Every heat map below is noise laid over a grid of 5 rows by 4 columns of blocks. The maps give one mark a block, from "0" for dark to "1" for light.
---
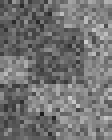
0011
0001
1001
0111
0011
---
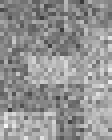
0000
0001
0111
0001
1101
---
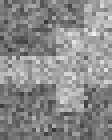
0001
0011
1111
0010
0000
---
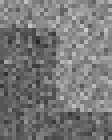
1111
0011
0011
0011
0000
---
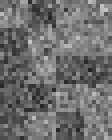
1011
0111
0100
0011
0101
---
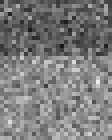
0000
0000
1111
1111
1111
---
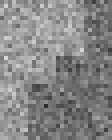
1110
1110
1100
1000
1000
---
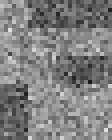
1000
1111
1100
0111
0111
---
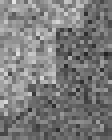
1110
1100
1100
1000
0000
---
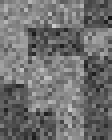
1110
1001
1110
0110
0010
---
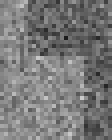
1000
1000
1110
1110
1110
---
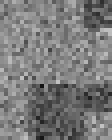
1110
1111
1111
1000
1001
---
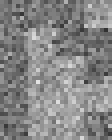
0001
0100
0110
0111
0110
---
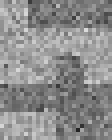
1000
1111
1101
0000
1100
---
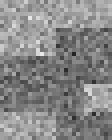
1111
1100
0000
0001
1100
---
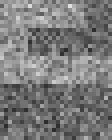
1110
1000
1111
0000
0000
